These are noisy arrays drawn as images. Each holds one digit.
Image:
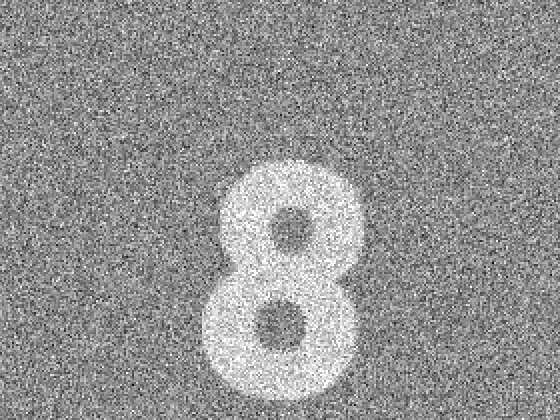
8
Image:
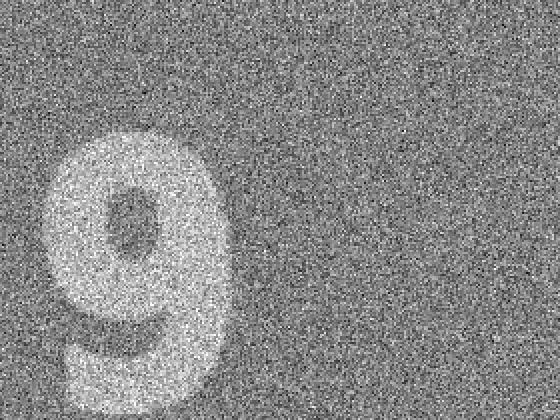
9
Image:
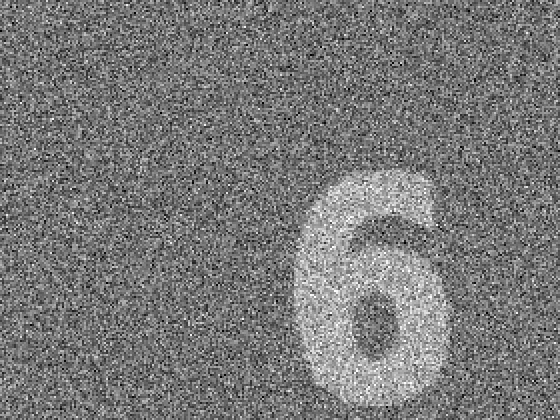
6
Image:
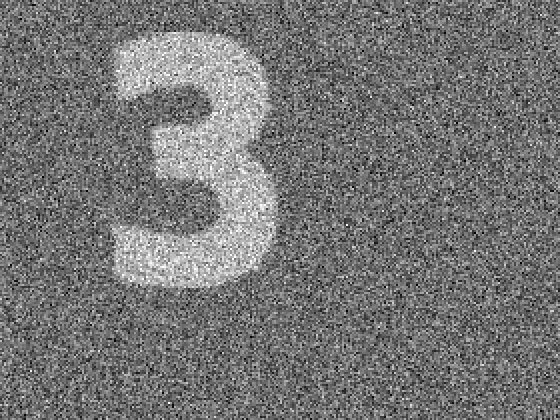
3
